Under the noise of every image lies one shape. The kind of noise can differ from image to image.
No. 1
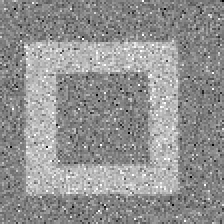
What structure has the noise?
heavy tails
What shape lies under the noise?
square frame
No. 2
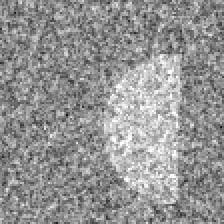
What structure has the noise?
blotchy
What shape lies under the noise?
half disc
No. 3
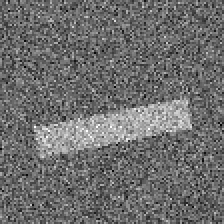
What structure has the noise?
independent entries
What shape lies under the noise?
bar
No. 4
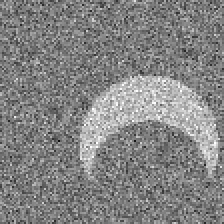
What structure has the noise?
independent entries
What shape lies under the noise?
crescent
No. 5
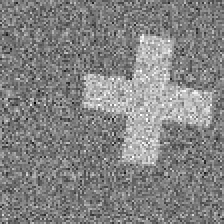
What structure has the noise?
low rank plus noise
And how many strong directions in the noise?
three or four
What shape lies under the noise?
cross
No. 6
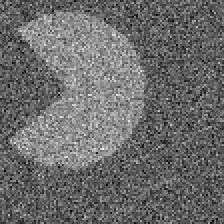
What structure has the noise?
independent entries
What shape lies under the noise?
disc with a wedge cut out
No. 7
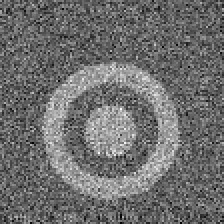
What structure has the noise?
low rank plus noise
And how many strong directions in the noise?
three or four
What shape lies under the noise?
bullseye
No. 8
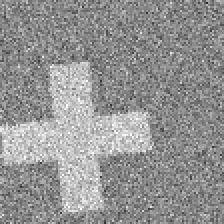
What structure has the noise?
independent entries
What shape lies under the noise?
cross
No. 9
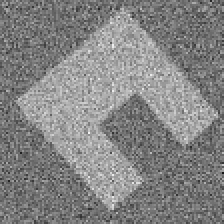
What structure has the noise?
low rank plus noise
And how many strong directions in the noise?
two
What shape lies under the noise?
square with a notch
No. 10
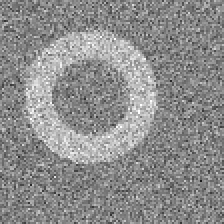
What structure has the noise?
independent entries
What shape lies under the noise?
ring
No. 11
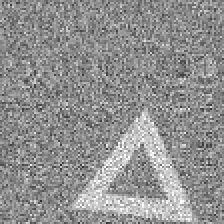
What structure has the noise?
low rank plus noise
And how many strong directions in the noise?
one
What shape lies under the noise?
triangle frame
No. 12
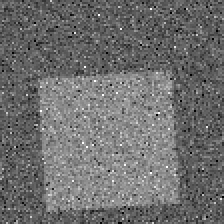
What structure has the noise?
heavy tails
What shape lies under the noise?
square
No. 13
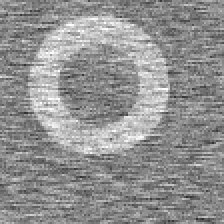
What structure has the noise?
streaked along the rows
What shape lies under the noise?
ring
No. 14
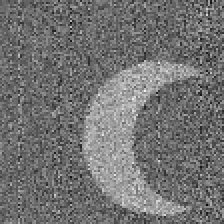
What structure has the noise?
columns of uneven size
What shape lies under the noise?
crescent
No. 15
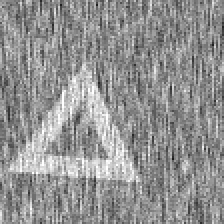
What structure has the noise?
streaked along the columns
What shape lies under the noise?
triangle frame
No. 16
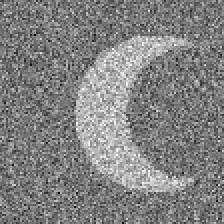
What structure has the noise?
low rank plus noise
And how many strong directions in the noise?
three or four
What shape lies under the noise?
crescent
